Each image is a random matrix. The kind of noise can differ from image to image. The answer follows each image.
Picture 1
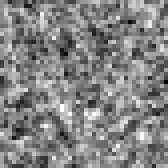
blotchy
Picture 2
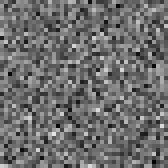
independent entries
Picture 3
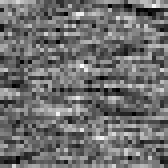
streaked along the rows
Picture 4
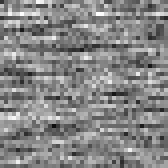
streaked along the rows
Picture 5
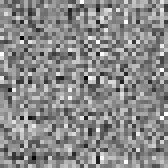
low rank plus noise
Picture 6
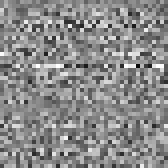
rows of uneven size
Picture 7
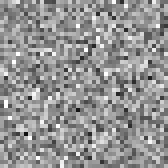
independent entries
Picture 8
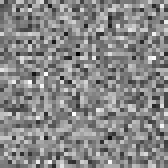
low rank plus noise
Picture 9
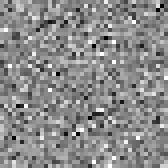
heavy tails
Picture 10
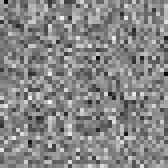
low rank plus noise
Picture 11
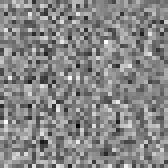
low rank plus noise
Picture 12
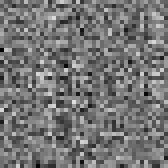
low rank plus noise
